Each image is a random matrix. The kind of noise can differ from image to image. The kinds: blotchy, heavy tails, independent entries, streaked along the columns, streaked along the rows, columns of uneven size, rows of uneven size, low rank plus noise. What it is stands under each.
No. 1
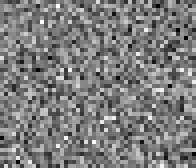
independent entries
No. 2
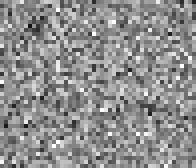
independent entries
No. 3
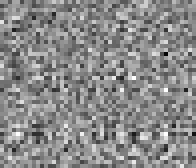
low rank plus noise
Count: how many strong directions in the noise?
one
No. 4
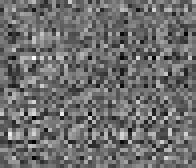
low rank plus noise
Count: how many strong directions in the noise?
two
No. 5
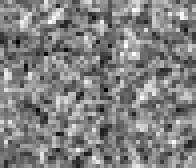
blotchy
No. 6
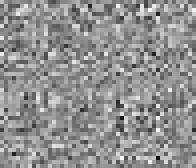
low rank plus noise
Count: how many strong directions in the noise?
three or four
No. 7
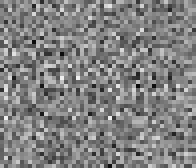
low rank plus noise
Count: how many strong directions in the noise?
three or four
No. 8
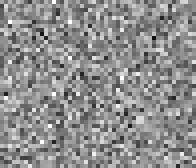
independent entries
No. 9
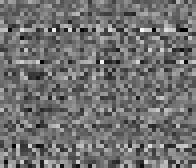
rows of uneven size
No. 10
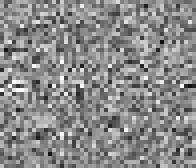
low rank plus noise
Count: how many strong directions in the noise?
five to eight
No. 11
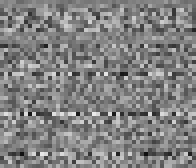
rows of uneven size
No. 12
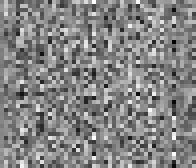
columns of uneven size
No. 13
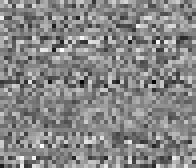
rows of uneven size
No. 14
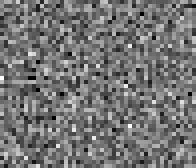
independent entries
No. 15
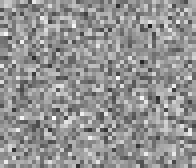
independent entries
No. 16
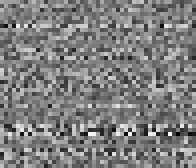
rows of uneven size
